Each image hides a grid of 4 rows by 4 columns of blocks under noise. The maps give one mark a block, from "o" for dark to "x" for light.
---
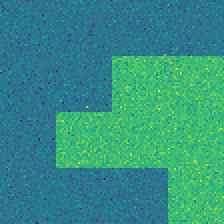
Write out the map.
oooo
ooxx
oxxx
ooox
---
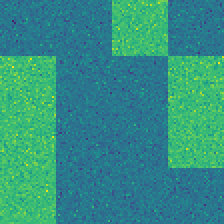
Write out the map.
ooxo
xoox
xoox
xooo
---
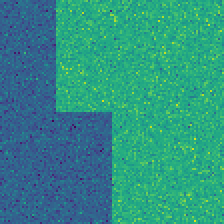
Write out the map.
oxxx
oxxx
ooxx
ooxx
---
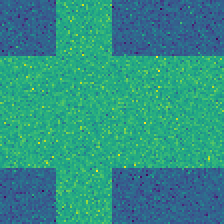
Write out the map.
oxoo
xxxx
xxxx
oxoo
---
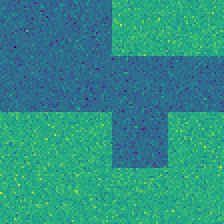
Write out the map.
ooxx
oooo
xxox
xxxx
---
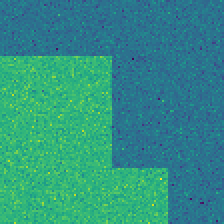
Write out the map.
oooo
xxoo
xxoo
xxxo
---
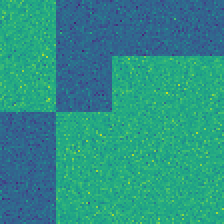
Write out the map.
xooo
xoxx
oxxx
oxxx
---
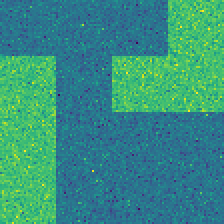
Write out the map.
ooox
xoxx
xooo
xooo
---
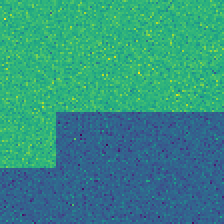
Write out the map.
xxxx
xxxx
xooo
oooo
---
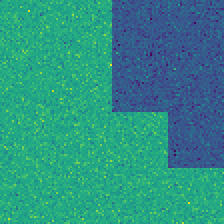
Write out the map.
xxoo
xxoo
xxxo
xxxx
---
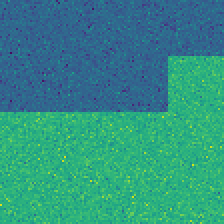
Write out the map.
oooo
ooox
xxxx
xxxx
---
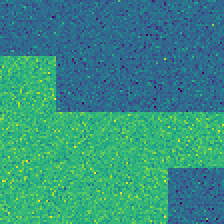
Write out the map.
oooo
xooo
xxxx
xxxo
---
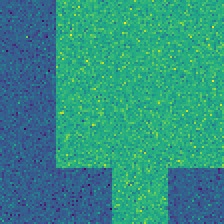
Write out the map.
oxxx
oxxx
oxxx
ooxo
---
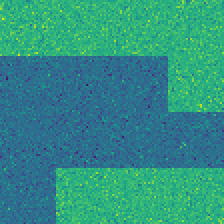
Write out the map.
xxxx
ooox
oooo
oxxx
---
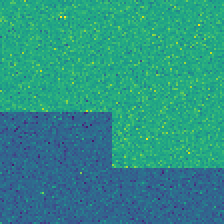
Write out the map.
xxxx
xxxx
ooxx
oooo
